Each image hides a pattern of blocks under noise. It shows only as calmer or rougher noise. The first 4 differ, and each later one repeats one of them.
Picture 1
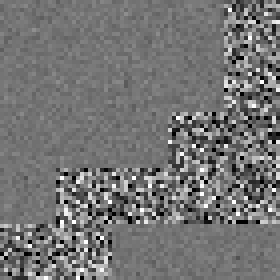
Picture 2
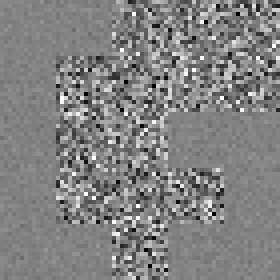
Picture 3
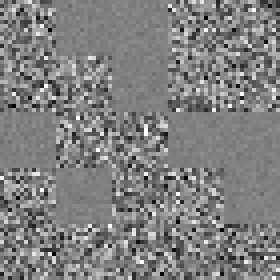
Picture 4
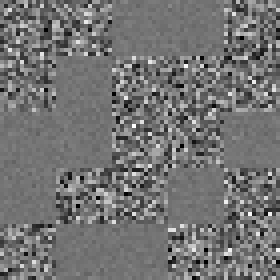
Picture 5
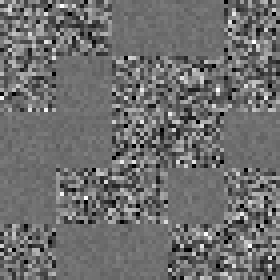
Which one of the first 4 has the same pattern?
4
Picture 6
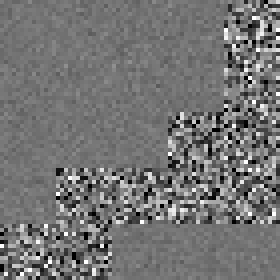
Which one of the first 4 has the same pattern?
1
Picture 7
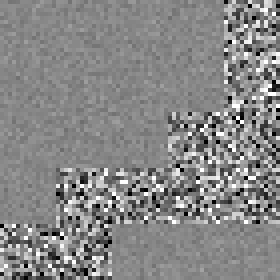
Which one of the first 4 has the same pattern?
1
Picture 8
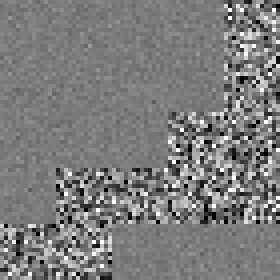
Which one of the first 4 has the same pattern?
1
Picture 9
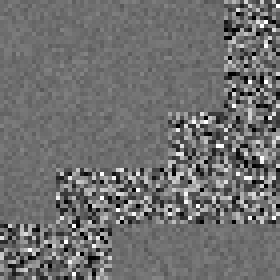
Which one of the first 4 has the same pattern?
1
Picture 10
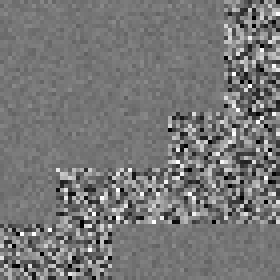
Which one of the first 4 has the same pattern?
1
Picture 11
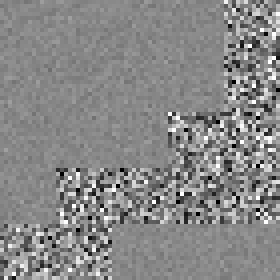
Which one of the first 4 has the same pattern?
1
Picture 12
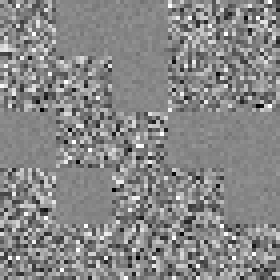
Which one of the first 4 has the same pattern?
3
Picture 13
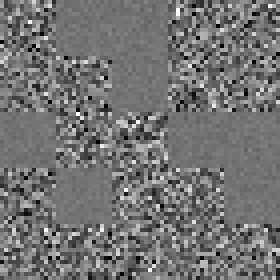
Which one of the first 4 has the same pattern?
3
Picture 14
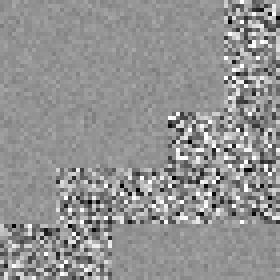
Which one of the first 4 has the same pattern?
1
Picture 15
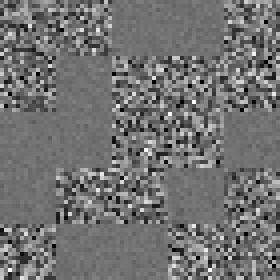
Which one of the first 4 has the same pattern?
4
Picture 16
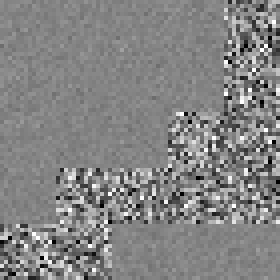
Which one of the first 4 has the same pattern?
1
